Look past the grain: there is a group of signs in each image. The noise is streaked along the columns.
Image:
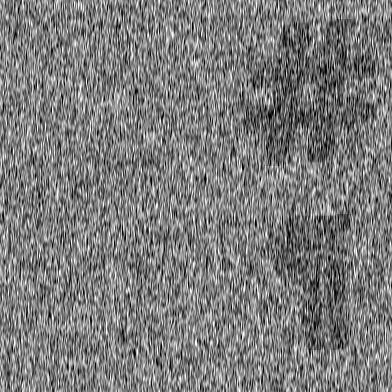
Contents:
top right: hash sign; bottom right: pilcrow
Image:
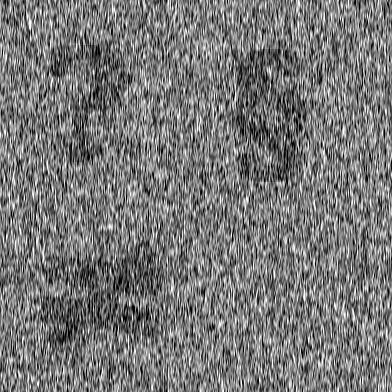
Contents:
top left: question mark; top right: section sign; bottom left: not-equal sign
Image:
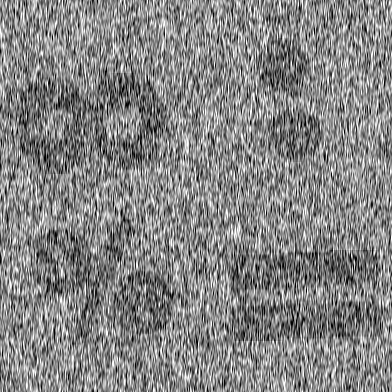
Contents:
top left: infinity sign; top right: colon; bottom left: percent sign; bottom right: equals sign
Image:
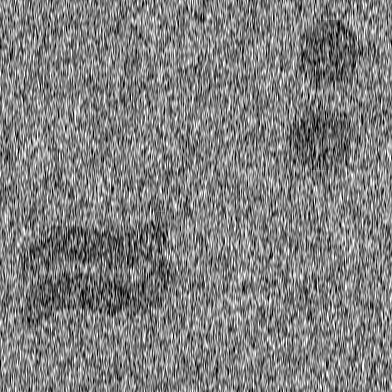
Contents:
top right: colon; bottom left: approximately sign
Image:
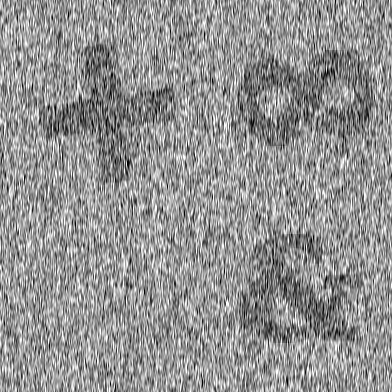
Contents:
top left: plus sign; top right: infinity sign; bottom right: ampersand
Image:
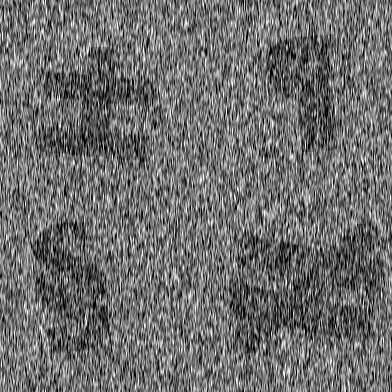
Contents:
top left: plus-minus sign; top right: pilcrow; bottom left: section sign; bottom right: not-equal sign
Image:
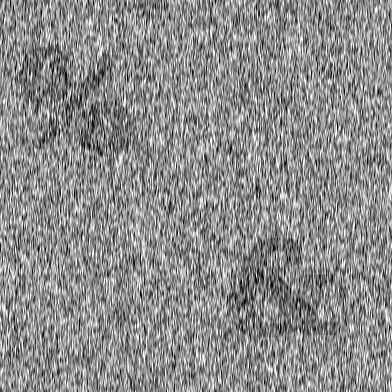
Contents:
top left: percent sign; bottom right: ampersand
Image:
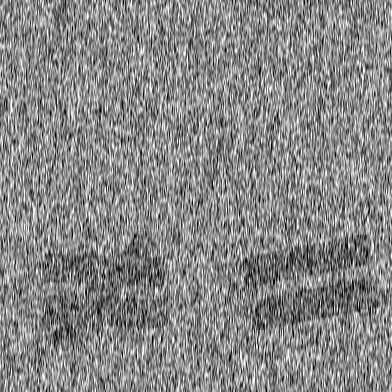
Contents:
bottom left: not-equal sign; bottom right: equals sign
